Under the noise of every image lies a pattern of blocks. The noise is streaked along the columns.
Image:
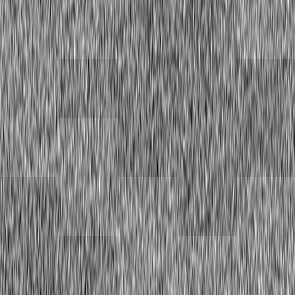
mirrored about the diagonal from the bottom left
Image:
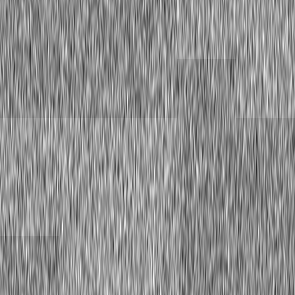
mirrored about the diagonal from the bottom left
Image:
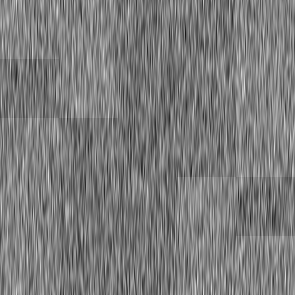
the same after a half turn
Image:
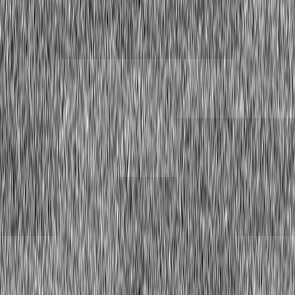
mirrored about the diagonal from the top left
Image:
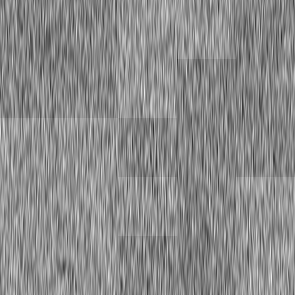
no symmetry
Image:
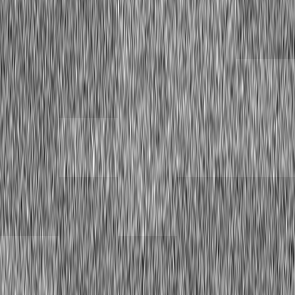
mirrored about the diagonal from the bottom left
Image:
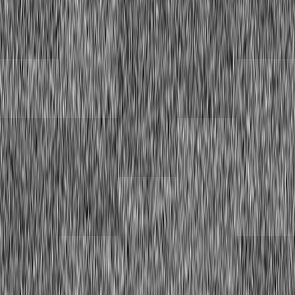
mirrored about the diagonal from the top left
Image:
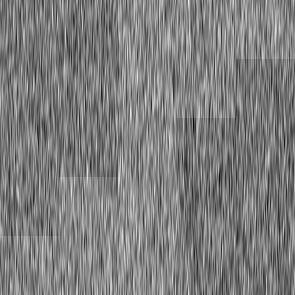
the same after a half turn
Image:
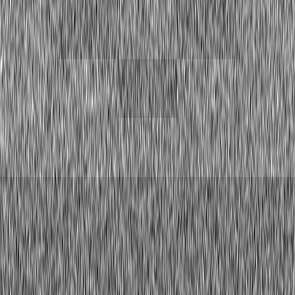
left and right mirror each other
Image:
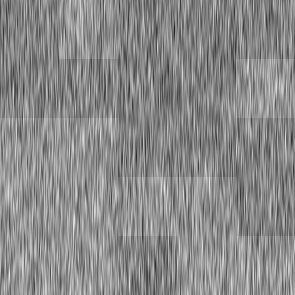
no symmetry
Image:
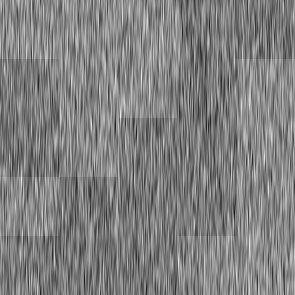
no symmetry
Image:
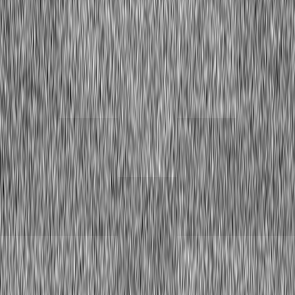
left and right mirror each other
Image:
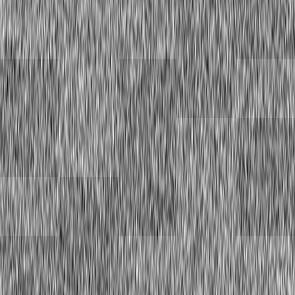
the same after a half turn
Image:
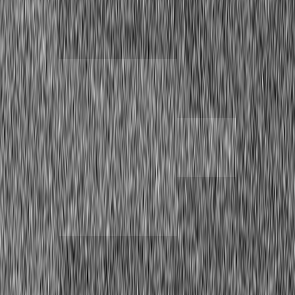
top and bottom mirror each other
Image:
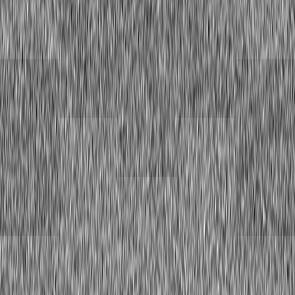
left and right mirror each other
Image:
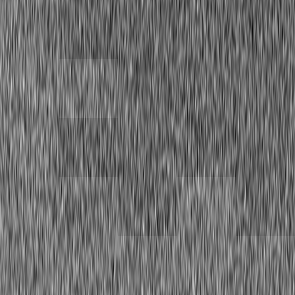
mirrored about the diagonal from the bottom left
